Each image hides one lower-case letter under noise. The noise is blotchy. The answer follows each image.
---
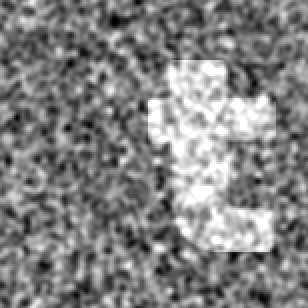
t
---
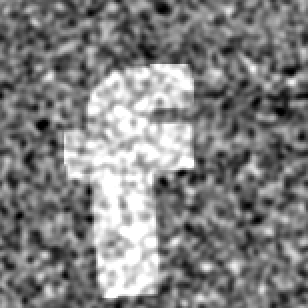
f
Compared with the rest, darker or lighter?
lighter
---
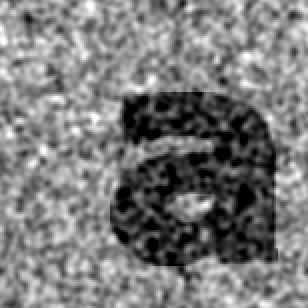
a
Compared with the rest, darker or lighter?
darker
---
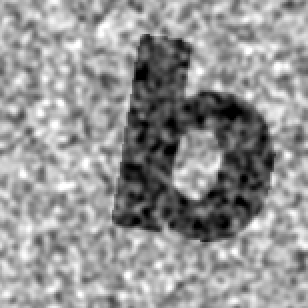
b
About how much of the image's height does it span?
two thirds
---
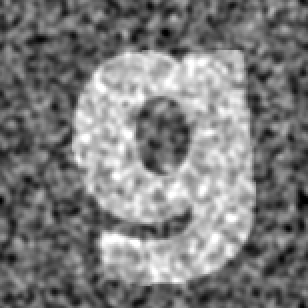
g
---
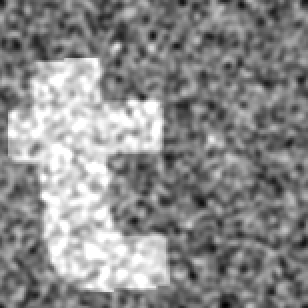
t
